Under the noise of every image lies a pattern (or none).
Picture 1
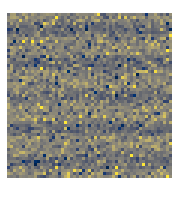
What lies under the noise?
horizontal stripes
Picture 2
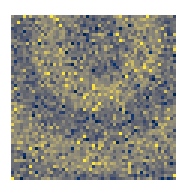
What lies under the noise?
rings round one point
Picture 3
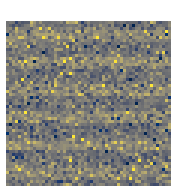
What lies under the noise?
horizontal stripes
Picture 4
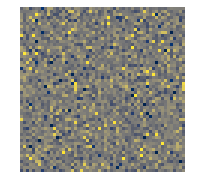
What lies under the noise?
only noise
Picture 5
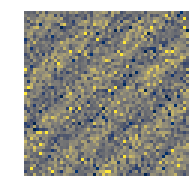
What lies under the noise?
diagonal stripes
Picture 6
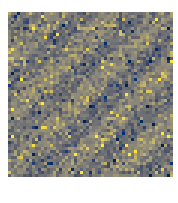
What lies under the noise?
diagonal stripes
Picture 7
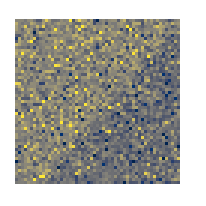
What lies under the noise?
a sharp edge
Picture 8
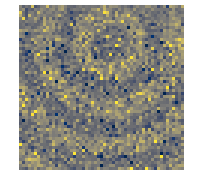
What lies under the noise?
rings round one point
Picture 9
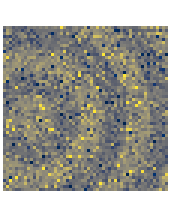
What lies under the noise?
rings round one point
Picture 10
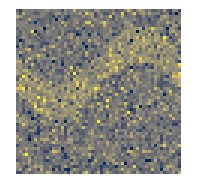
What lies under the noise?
a wavy band
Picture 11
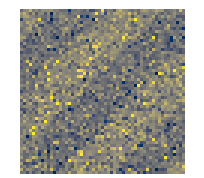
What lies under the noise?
diagonal stripes
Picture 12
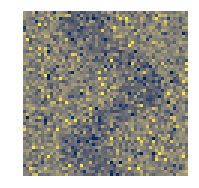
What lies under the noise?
a wavy band
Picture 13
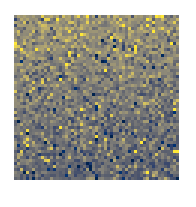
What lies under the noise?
a smooth slope
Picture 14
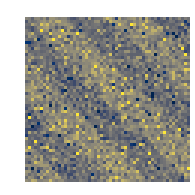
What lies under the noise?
diagonal stripes
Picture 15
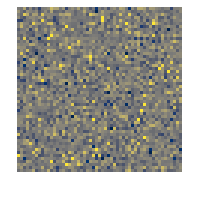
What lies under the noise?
only noise
